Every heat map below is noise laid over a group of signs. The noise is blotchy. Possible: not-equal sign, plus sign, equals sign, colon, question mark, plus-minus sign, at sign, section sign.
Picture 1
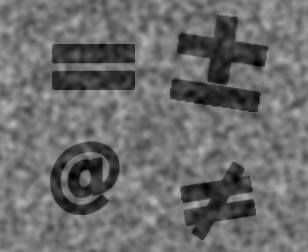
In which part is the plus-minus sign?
top right
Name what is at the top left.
equals sign
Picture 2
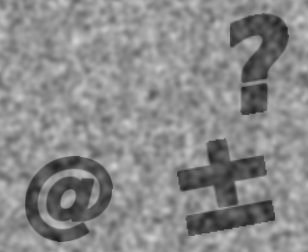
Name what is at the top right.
question mark
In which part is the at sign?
bottom left
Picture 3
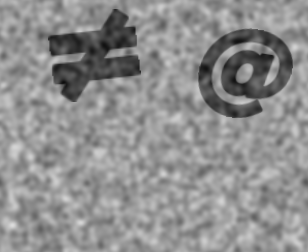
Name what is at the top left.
not-equal sign
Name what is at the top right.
at sign
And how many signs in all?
2
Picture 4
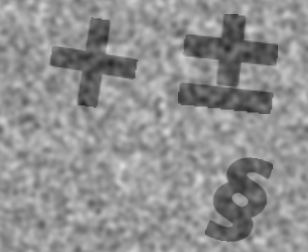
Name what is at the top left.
plus sign
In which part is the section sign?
bottom right
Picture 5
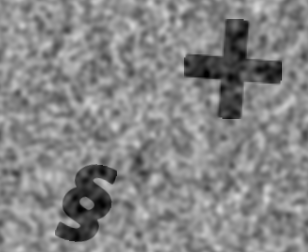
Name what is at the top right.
plus sign
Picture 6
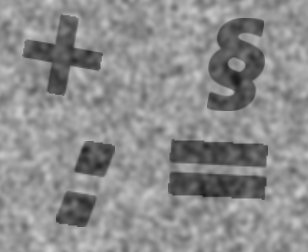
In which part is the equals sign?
bottom right
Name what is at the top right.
section sign
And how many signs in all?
4
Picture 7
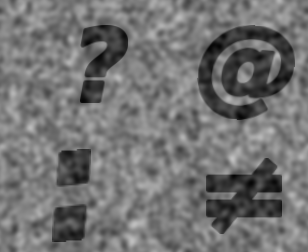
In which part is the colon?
bottom left
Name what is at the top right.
at sign
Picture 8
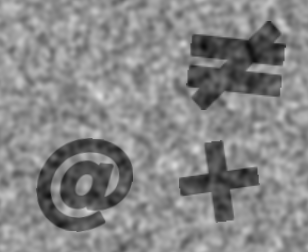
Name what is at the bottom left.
at sign
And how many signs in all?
3
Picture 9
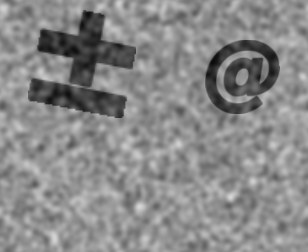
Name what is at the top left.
plus-minus sign
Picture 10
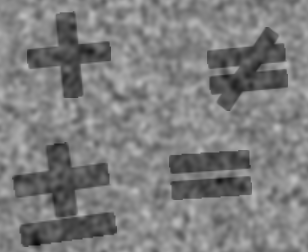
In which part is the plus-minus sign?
bottom left
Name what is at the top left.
plus sign
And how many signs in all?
4
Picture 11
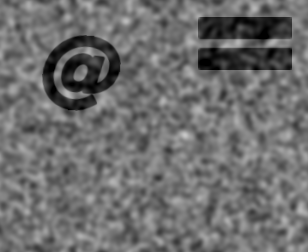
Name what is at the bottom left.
nothing
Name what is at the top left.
at sign
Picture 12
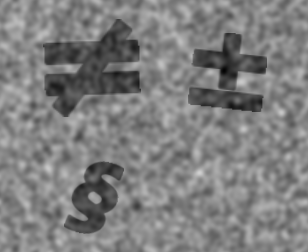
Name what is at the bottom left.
section sign
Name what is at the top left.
not-equal sign
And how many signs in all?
3
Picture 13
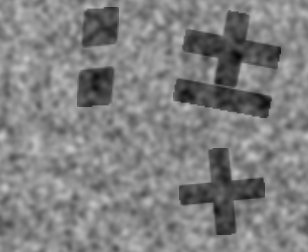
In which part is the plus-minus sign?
top right
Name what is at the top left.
colon
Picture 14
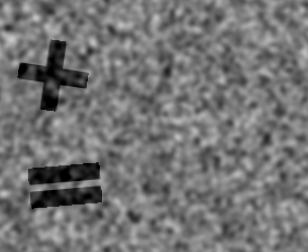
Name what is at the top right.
nothing
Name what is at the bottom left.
equals sign
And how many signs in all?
2
